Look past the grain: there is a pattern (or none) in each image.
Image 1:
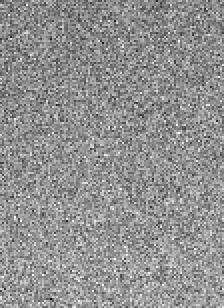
a smooth slope
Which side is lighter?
bottom
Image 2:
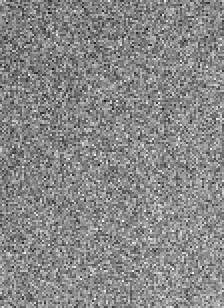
a smooth slope
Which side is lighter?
bottom right
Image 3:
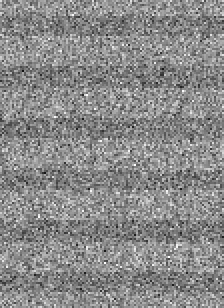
horizontal stripes
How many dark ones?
6
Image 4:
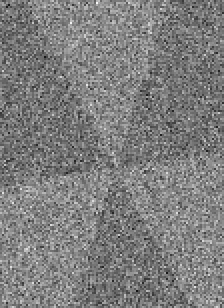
spokes from one point
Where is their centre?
centre
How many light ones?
3
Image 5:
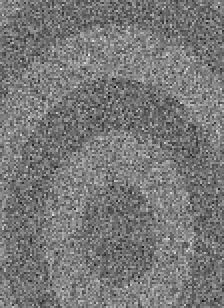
rings round one point
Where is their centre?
bottom middle
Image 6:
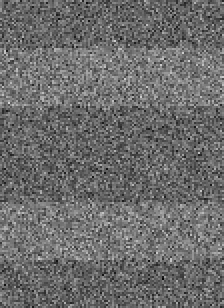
horizontal stripes
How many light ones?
2
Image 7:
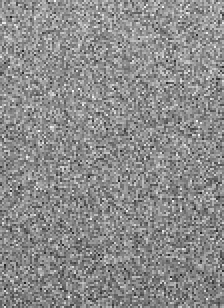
a smooth slope
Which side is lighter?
top
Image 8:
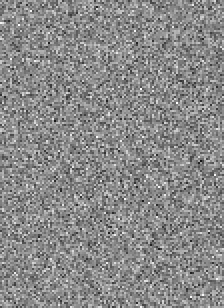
only noise
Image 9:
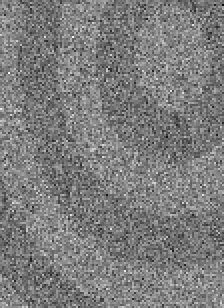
rings round one point
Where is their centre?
top right
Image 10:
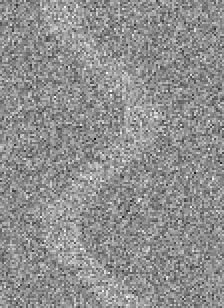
a wavy band
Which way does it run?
top to bottom
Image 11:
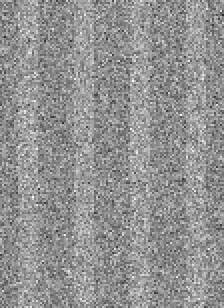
vertical stripes
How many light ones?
4
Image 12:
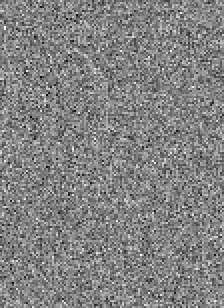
only noise
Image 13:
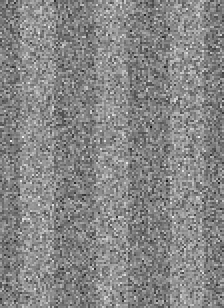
vertical stripes
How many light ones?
3
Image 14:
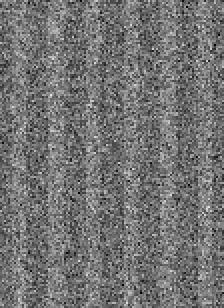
vertical stripes
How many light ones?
6
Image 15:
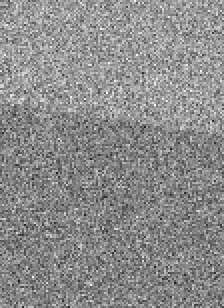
a sharp edge
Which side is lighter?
top
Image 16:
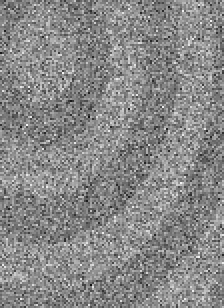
rings round one point
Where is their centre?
top left
